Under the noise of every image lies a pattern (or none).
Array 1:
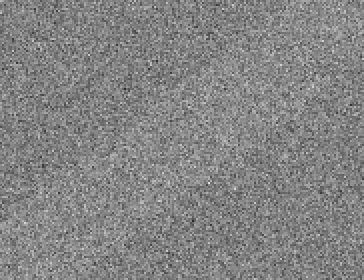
a diagonal band
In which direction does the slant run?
bottom left to top right
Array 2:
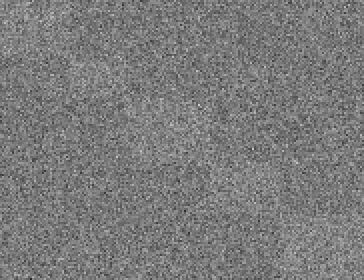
blocks along the diagonal
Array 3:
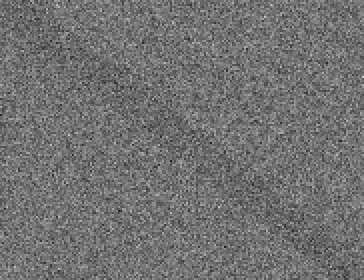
a diagonal band
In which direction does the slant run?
top left to bottom right
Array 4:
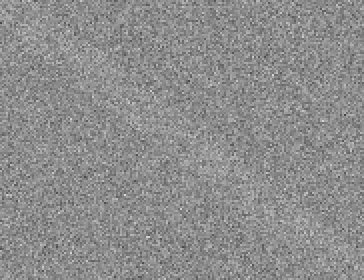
a diagonal band
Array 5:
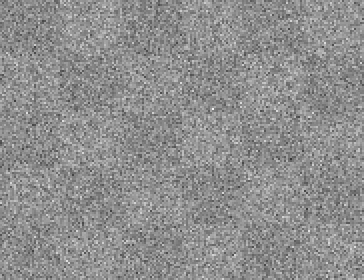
a checkerboard
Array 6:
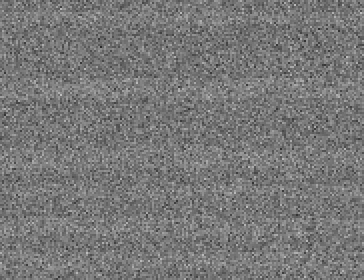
bands of rows
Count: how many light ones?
6
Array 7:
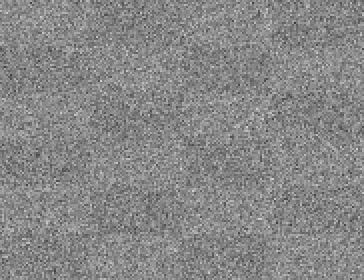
a checkerboard
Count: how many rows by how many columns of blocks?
6 by 4
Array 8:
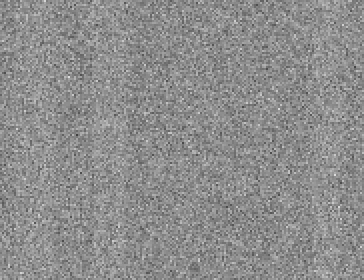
bands of columns
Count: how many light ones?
3
